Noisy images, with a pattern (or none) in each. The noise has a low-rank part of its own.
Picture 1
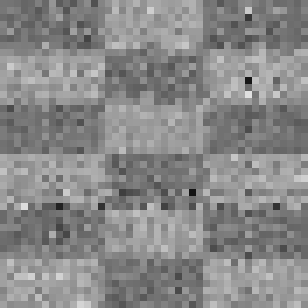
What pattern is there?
a checkerboard
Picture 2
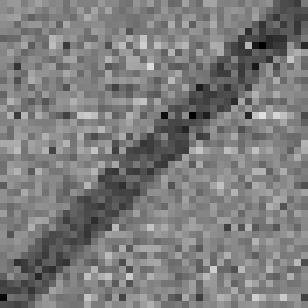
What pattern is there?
a diagonal band
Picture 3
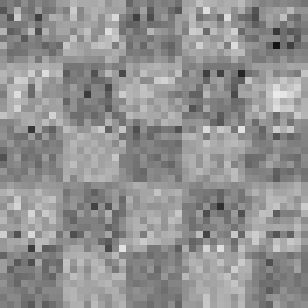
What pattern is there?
a checkerboard
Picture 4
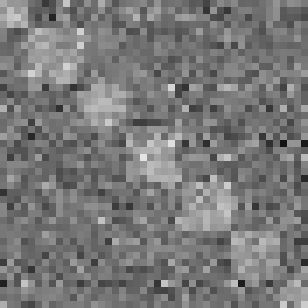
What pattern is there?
blocks along the diagonal
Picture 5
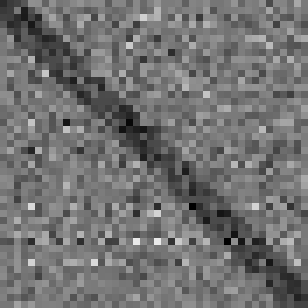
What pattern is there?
a diagonal band
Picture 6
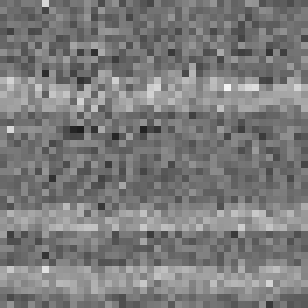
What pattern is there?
bands of rows
